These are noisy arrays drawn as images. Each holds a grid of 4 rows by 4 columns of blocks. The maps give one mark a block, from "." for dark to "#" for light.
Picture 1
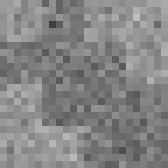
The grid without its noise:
# . # #
. . . #
# . . .
# # . .
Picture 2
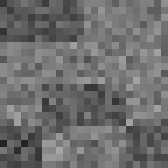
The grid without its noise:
. . # #
# # # #
# . . #
. # # .
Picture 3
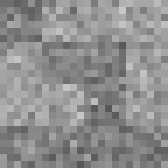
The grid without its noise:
. # # #
# . . #
# # . #
. . . .
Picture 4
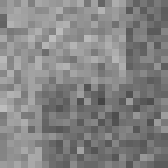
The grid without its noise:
# # # .
# # # .
# . . .
# . . .
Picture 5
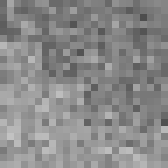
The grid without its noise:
. . . .
# . . .
# # . .
# # # #
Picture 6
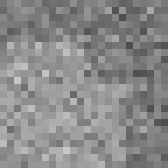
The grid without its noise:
. . . .
# # . .
# # # .
# # # .
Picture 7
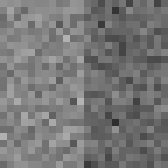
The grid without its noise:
# # . .
# # . .
# # . .
# # . .
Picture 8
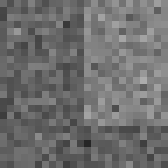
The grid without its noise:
. . # #
. . # #
. . # #
. . . .
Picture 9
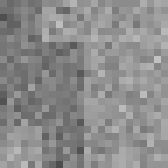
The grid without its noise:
. # # #
. . # #
. . # #
# . # #
